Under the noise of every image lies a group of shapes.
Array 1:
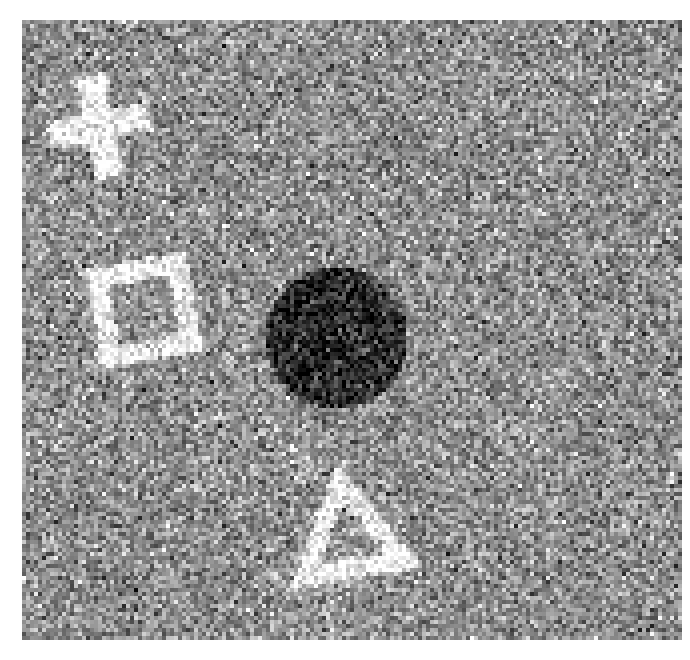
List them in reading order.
top left: light cross; middle left: light square frame; centre: dark disc; bottom middle: light triangle frame
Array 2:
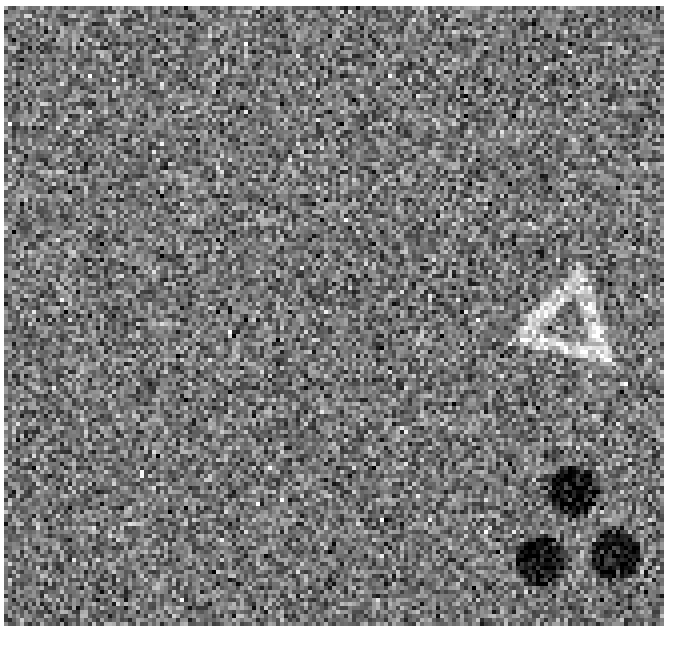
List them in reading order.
middle right: light triangle frame; bottom right: dark three dots
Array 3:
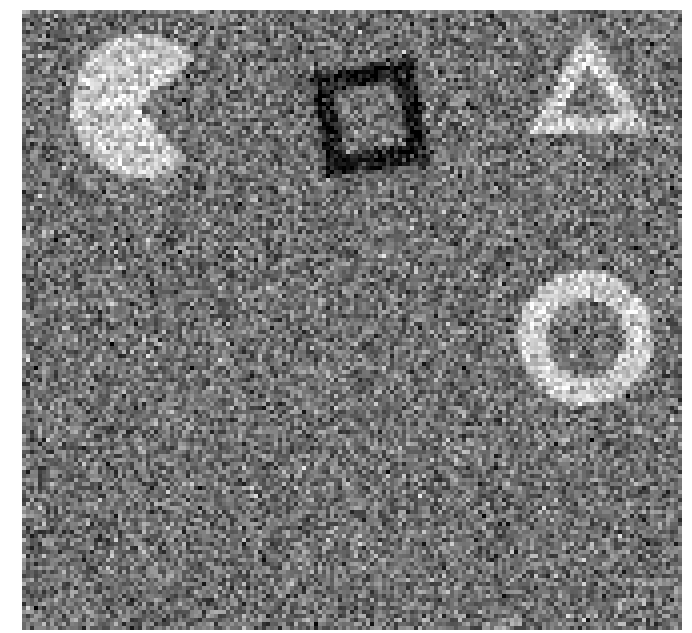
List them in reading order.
top left: light disc with a wedge cut out; top middle: dark square frame; top right: light triangle frame; middle right: light ring
